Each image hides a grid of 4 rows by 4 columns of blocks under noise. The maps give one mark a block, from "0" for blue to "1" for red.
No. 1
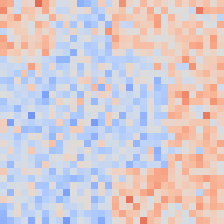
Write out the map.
1 0 1 1
0 0 0 1
0 0 0 1
0 0 1 1
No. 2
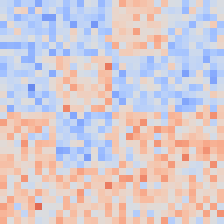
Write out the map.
0 0 1 0
0 1 0 0
1 0 1 1
1 1 1 1
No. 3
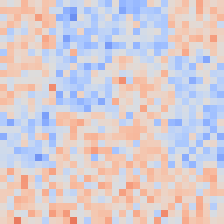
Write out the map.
1 0 0 1
1 0 1 0
0 1 1 0
1 1 1 1
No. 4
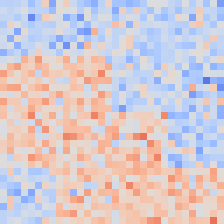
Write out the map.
0 0 0 0
1 1 0 0
1 1 1 0
0 1 1 1
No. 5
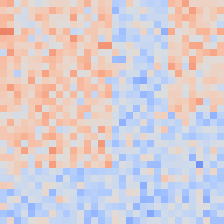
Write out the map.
1 1 0 1
1 1 0 1
1 1 0 0
0 0 0 0
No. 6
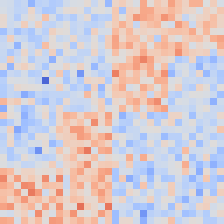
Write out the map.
0 0 1 1
0 0 1 0
0 1 0 0
1 1 0 0
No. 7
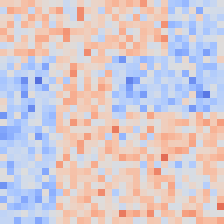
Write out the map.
1 1 1 0
0 1 0 0
0 1 1 1
0 1 1 1
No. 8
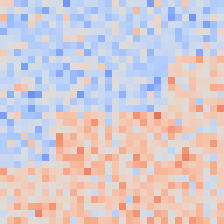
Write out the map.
0 0 0 0
0 0 0 1
0 1 1 1
1 1 1 1
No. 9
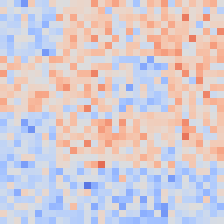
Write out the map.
0 1 1 1
1 1 0 1
0 1 1 1
0 0 0 0
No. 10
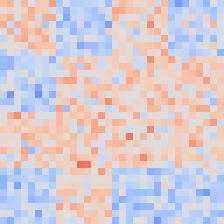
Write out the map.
1 0 1 0
0 1 1 1
1 1 1 1
0 1 0 0
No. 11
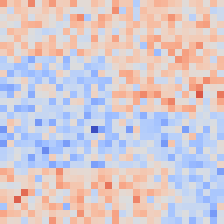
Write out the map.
1 1 1 1
0 0 1 1
0 0 0 0
1 1 1 0
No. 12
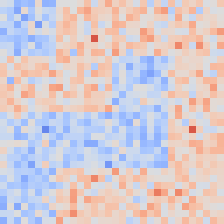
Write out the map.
0 1 1 1
1 1 0 1
0 0 0 1
0 1 1 1
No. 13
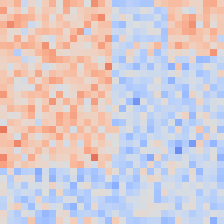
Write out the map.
1 1 0 1
1 1 0 0
1 1 0 0
0 0 0 0
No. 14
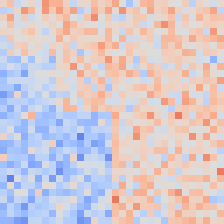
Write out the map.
1 1 1 1
0 1 1 1
0 0 1 1
0 0 1 1
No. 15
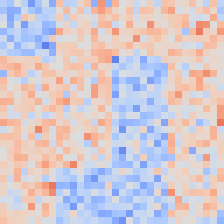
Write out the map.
0 1 1 1
1 1 0 1
1 1 0 1
1 0 0 1
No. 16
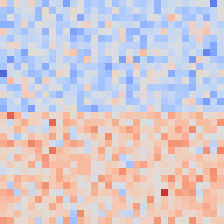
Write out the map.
0 0 0 0
0 0 0 0
1 1 1 1
1 1 1 1
